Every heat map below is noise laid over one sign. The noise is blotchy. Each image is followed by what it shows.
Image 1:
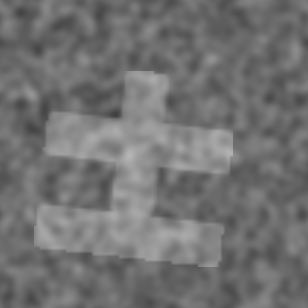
plus-minus sign
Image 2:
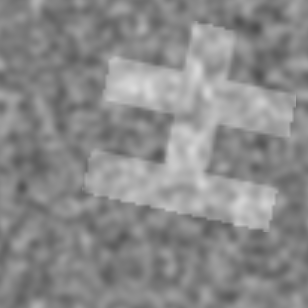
plus-minus sign
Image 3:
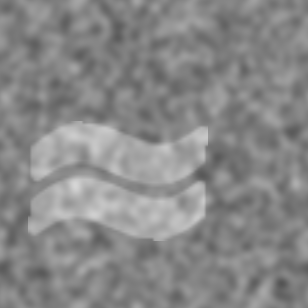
approximately sign
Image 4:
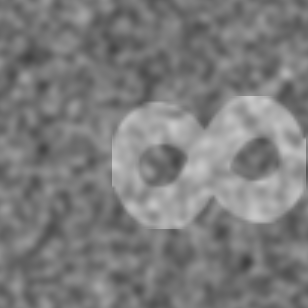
infinity sign
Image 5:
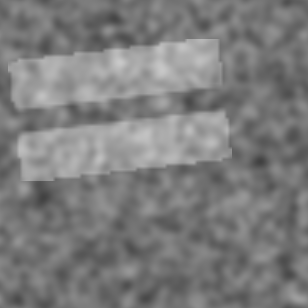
equals sign
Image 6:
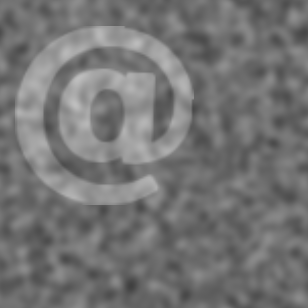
at sign
